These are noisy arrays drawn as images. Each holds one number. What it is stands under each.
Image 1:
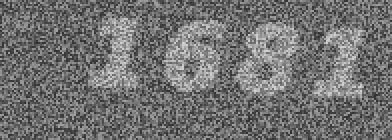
1681
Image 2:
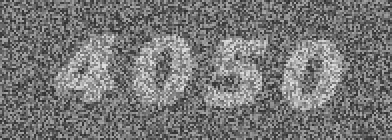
4050
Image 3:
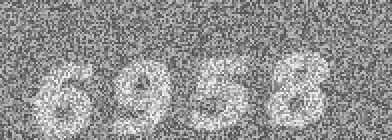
6958
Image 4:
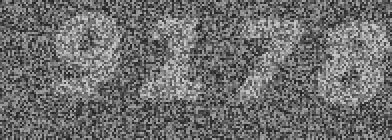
9178
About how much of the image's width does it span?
nearly all
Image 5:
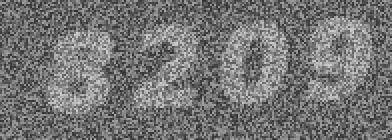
8209
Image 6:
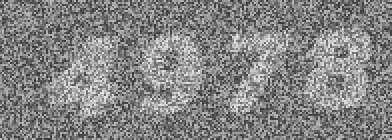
4978
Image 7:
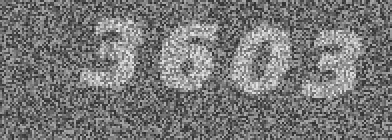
3603
